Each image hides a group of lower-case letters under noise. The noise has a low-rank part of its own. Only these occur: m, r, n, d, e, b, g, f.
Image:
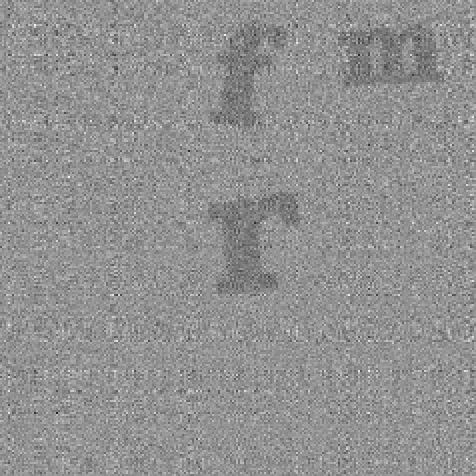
top middle: f; top right: m; centre: r
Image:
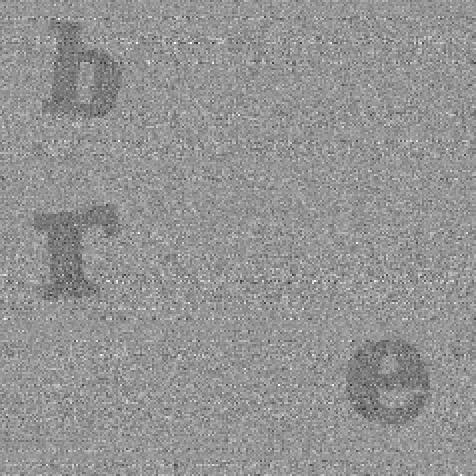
top left: b; middle left: r; bottom right: e
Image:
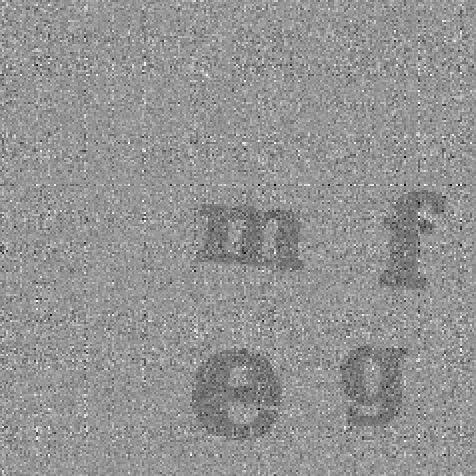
centre: m; middle right: f; bottom middle: e; bottom right: g
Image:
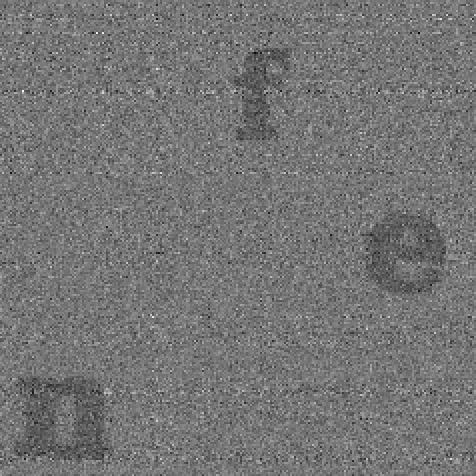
top middle: f; middle right: e; bottom left: n
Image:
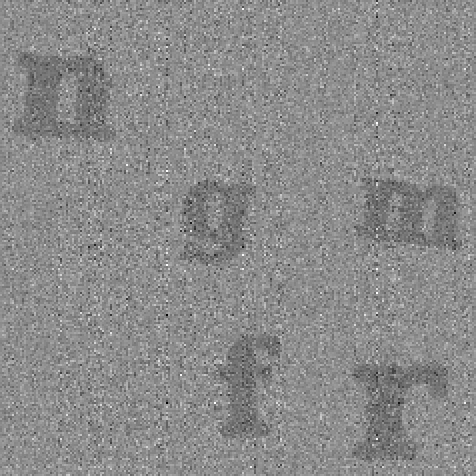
top left: n; centre: g; middle right: m; bottom middle: f; bottom right: r
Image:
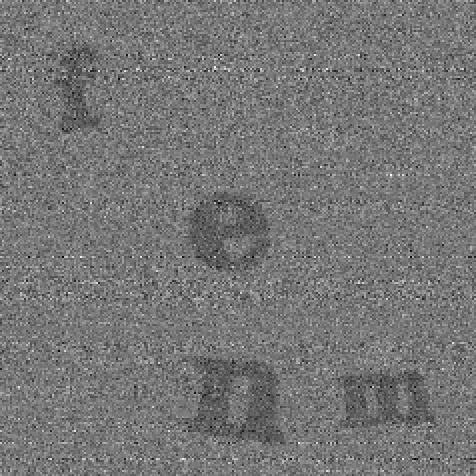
top left: f; centre: e; bottom middle: n; bottom right: m
